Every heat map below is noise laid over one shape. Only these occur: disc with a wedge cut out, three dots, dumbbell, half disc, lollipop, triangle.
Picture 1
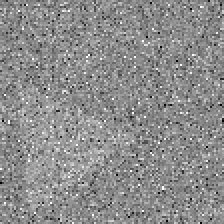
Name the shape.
triangle
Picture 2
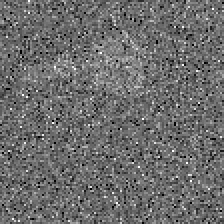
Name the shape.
lollipop
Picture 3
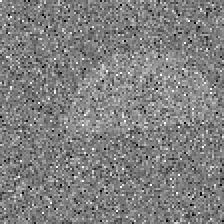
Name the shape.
half disc
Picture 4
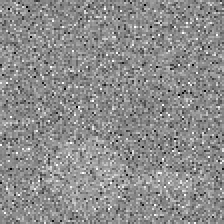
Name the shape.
lollipop
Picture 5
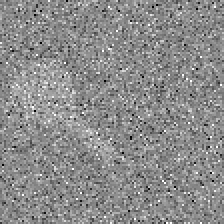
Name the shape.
lollipop
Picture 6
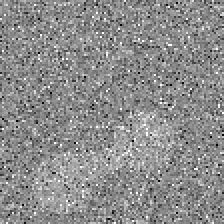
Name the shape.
dumbbell
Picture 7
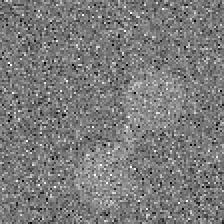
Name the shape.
dumbbell
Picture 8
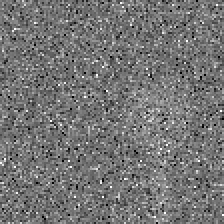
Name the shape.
lollipop
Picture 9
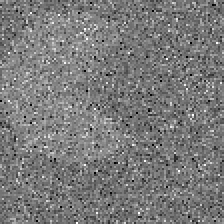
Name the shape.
disc with a wedge cut out
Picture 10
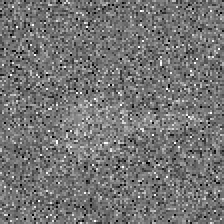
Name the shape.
lollipop
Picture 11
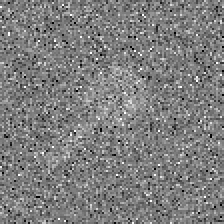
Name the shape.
lollipop
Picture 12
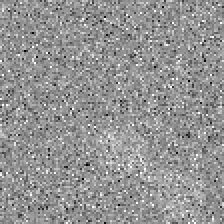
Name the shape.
dumbbell
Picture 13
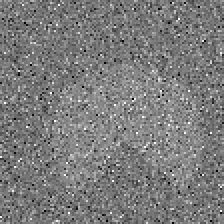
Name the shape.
disc with a wedge cut out
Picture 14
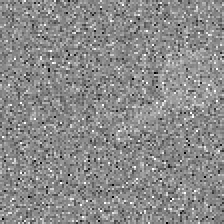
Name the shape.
lollipop
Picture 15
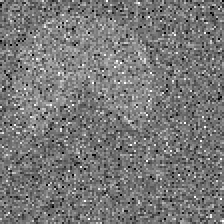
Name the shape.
disc with a wedge cut out
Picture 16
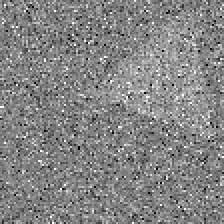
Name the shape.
triangle
